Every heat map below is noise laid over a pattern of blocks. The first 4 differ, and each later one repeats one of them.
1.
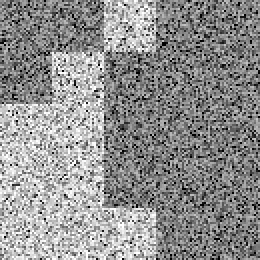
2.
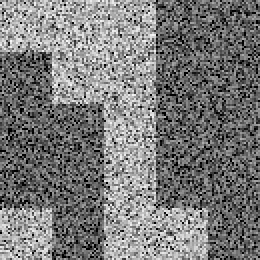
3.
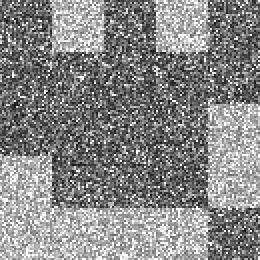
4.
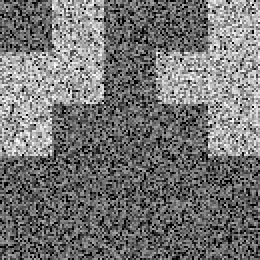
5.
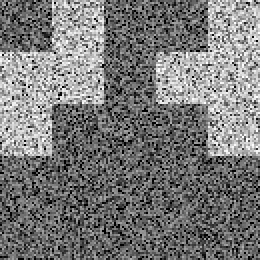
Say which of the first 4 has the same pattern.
4
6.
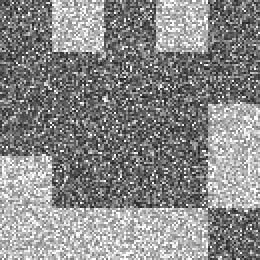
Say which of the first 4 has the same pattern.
3
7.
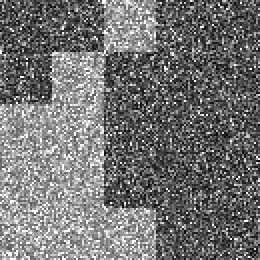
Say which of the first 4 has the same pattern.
1
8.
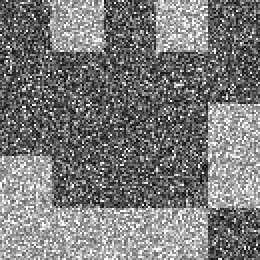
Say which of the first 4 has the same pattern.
3
